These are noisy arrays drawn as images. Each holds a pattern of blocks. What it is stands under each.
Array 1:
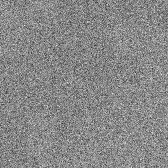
mirrored about the diagonal from the top left
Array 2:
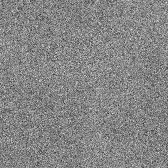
mirrored about the diagonal from the bottom left
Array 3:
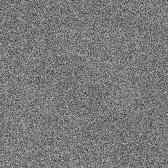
mirrored about the diagonal from the bottom left
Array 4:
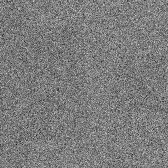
top and bottom mirror each other
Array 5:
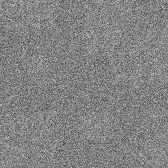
mirrored about the diagonal from the bottom left
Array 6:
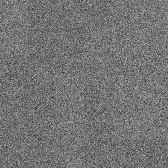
no symmetry
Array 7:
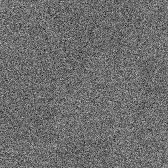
mirrored about the diagonal from the top left
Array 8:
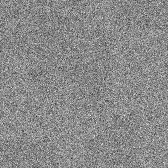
no symmetry
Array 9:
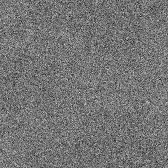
top and bottom mirror each other
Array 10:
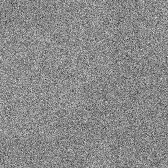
no symmetry
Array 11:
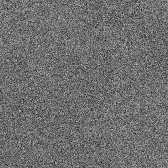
mirrored about the diagonal from the bottom left
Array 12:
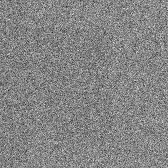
top and bottom mirror each other
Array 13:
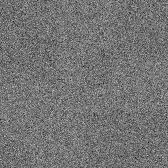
mirrored about the diagonal from the bottom left
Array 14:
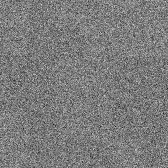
no symmetry
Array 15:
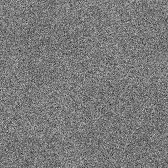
mirrored about the diagonal from the top left
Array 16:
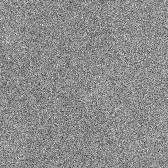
top and bottom mirror each other
